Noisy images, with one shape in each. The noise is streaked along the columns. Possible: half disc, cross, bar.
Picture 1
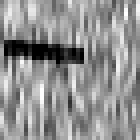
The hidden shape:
bar
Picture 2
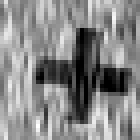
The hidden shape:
cross
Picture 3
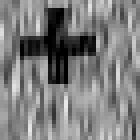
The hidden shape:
cross
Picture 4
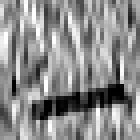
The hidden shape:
bar
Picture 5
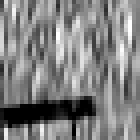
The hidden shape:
bar
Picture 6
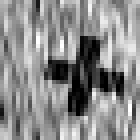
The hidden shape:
cross
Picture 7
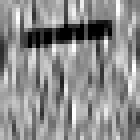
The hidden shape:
bar
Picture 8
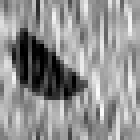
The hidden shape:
half disc
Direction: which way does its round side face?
down and left
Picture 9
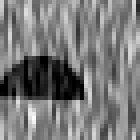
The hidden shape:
half disc
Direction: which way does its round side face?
up
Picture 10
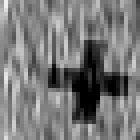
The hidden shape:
cross
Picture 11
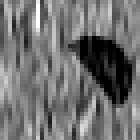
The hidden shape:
half disc
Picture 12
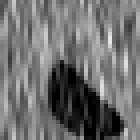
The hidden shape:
half disc
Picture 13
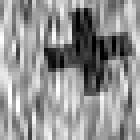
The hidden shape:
cross
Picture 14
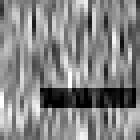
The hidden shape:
bar
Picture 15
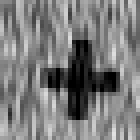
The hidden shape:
cross
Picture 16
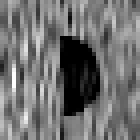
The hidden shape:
half disc
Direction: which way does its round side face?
right
